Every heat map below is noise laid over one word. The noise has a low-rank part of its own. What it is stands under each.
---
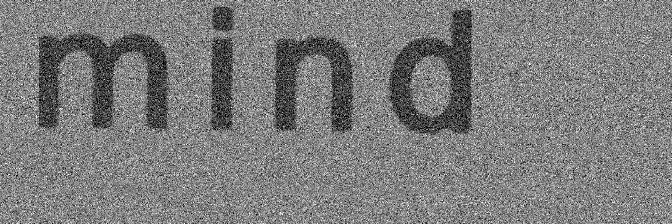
mind
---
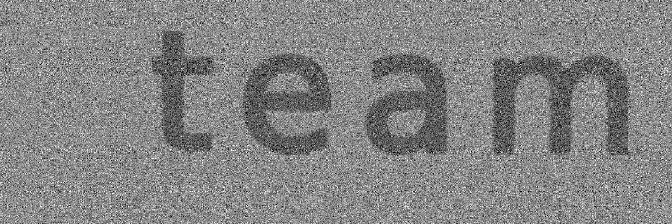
team
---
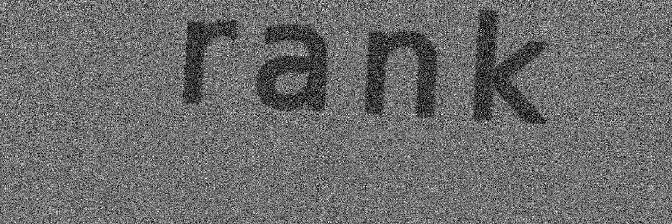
rank
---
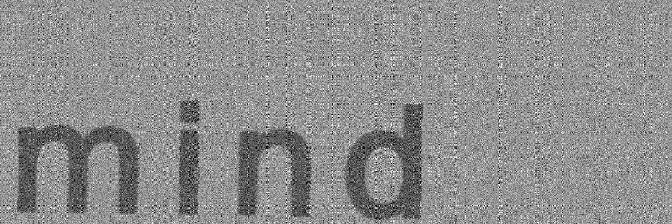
mind
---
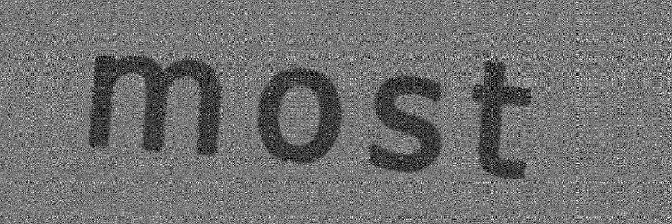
most
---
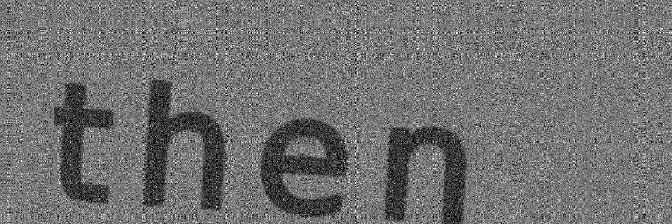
then
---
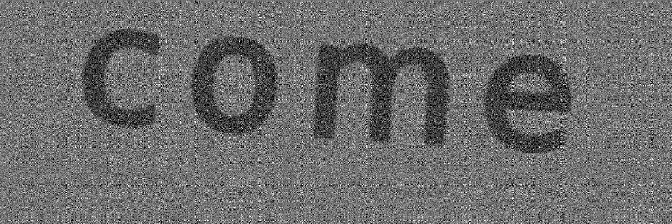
come
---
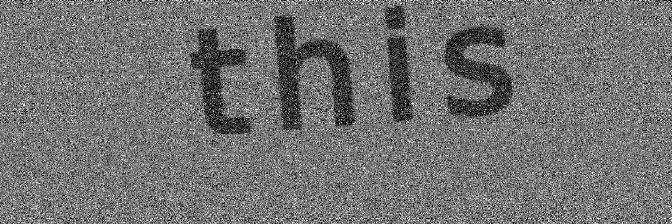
this
